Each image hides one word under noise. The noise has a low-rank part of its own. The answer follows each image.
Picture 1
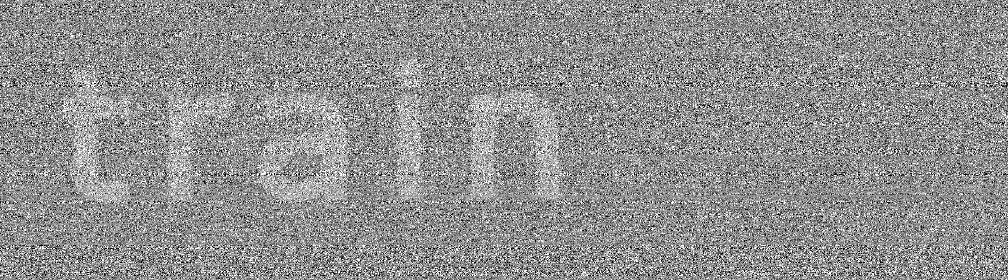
train
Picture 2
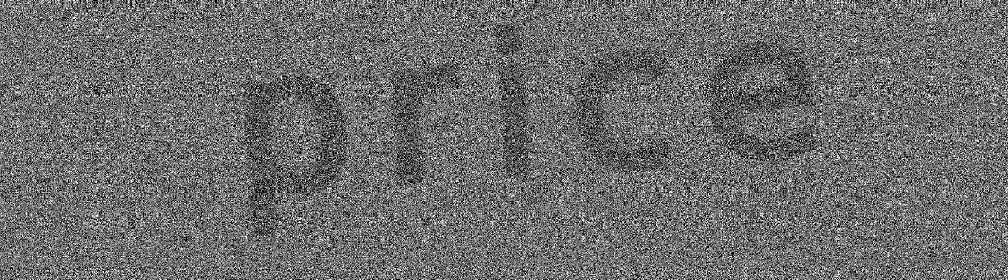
price
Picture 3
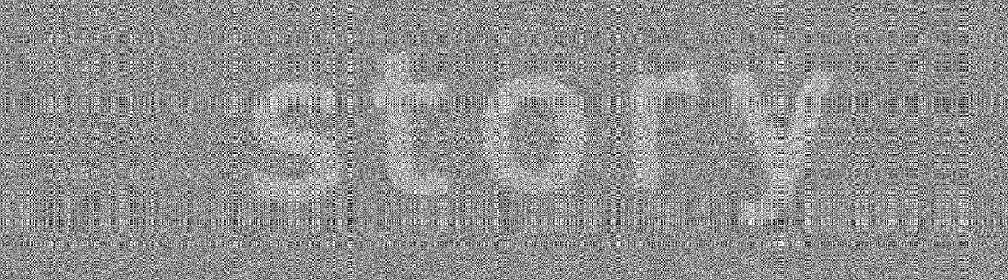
story
